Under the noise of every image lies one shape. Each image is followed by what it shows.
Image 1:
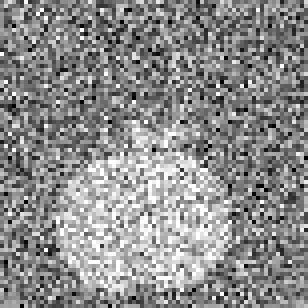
apple
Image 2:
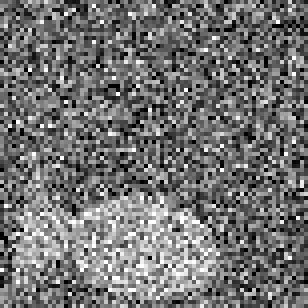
fish
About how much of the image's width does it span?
two thirds
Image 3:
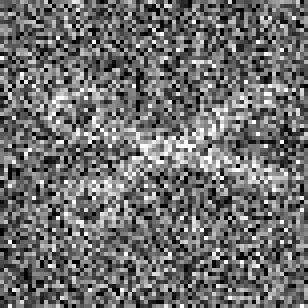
pair of scissors
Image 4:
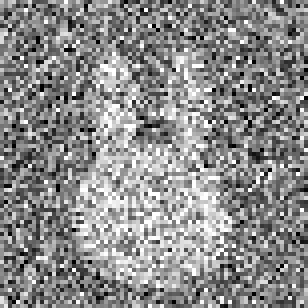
rabbit's head
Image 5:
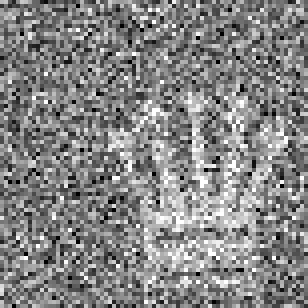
chess queen
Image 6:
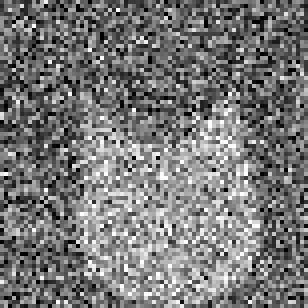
cat's head
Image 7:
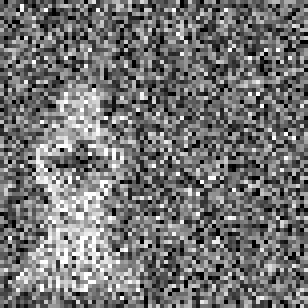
chess bishop
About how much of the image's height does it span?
two thirds
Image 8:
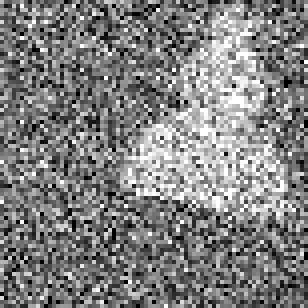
chess pawn
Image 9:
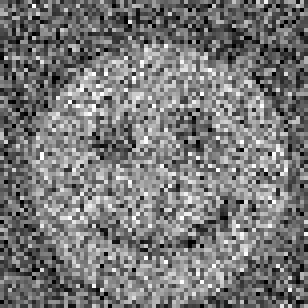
smiling face
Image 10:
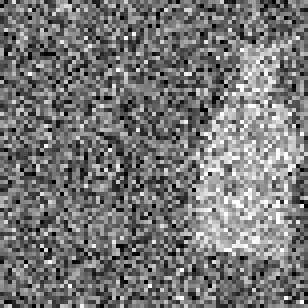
bottle
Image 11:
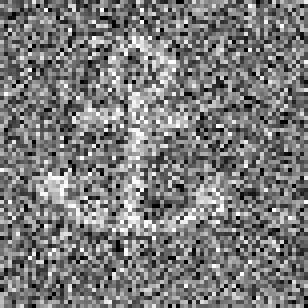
anchor
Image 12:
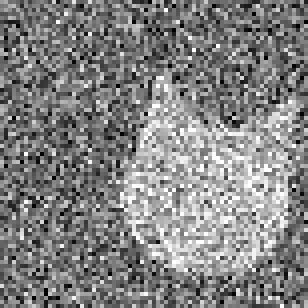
cat's head
